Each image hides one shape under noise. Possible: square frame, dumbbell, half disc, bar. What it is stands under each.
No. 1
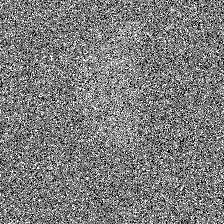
half disc
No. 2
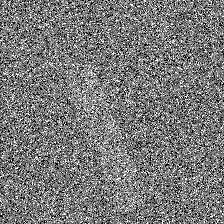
bar
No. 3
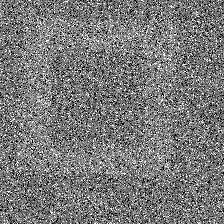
square frame
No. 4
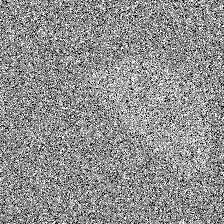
half disc
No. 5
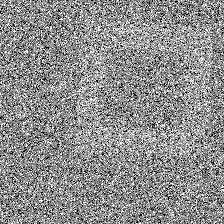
square frame
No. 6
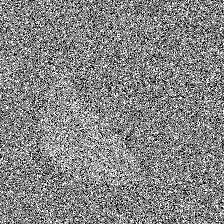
half disc
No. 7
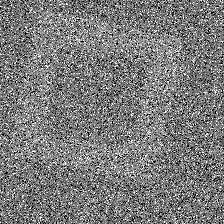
square frame
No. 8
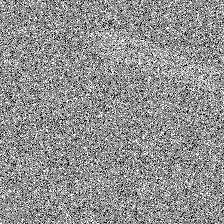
bar
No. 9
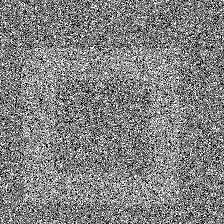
square frame
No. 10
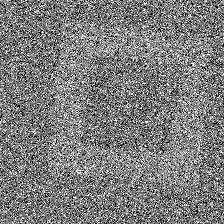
square frame
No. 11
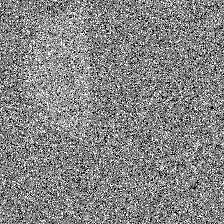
half disc
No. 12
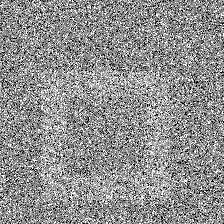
square frame
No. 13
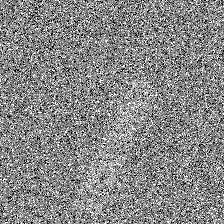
bar
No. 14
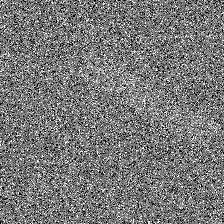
bar
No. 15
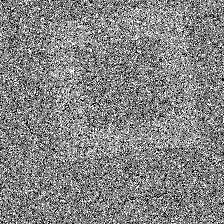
square frame
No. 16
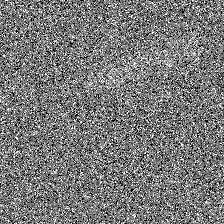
bar
